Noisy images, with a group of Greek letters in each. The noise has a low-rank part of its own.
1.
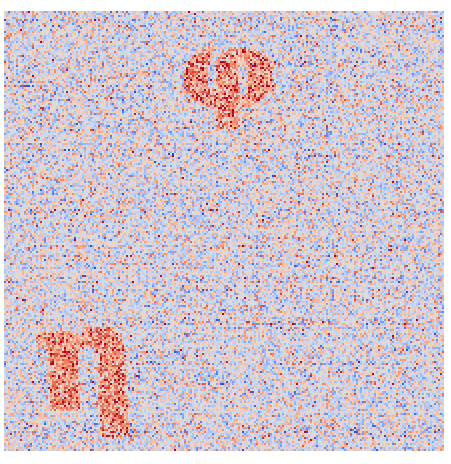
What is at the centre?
nothing
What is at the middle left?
nothing
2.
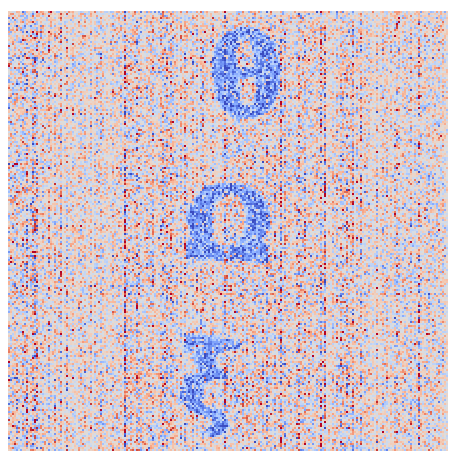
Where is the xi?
bottom middle
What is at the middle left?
nothing
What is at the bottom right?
nothing
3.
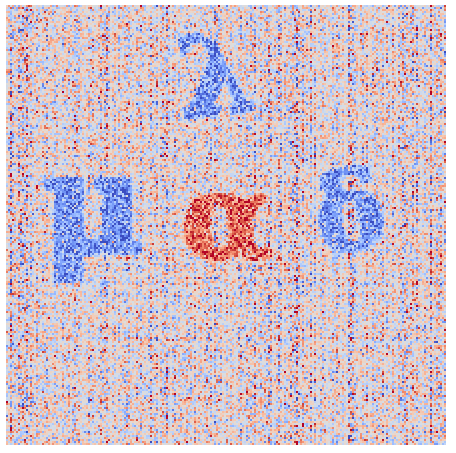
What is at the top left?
nothing
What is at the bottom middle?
nothing
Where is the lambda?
top middle
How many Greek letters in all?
4
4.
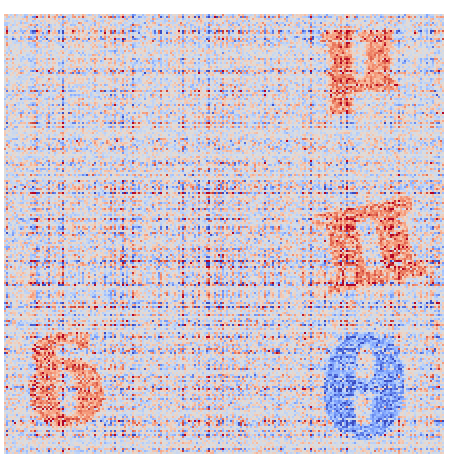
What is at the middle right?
pi
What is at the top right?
mu
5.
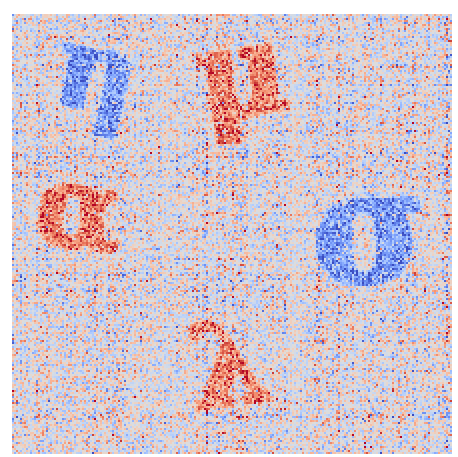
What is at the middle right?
sigma
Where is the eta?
top left
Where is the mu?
top middle
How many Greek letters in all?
5
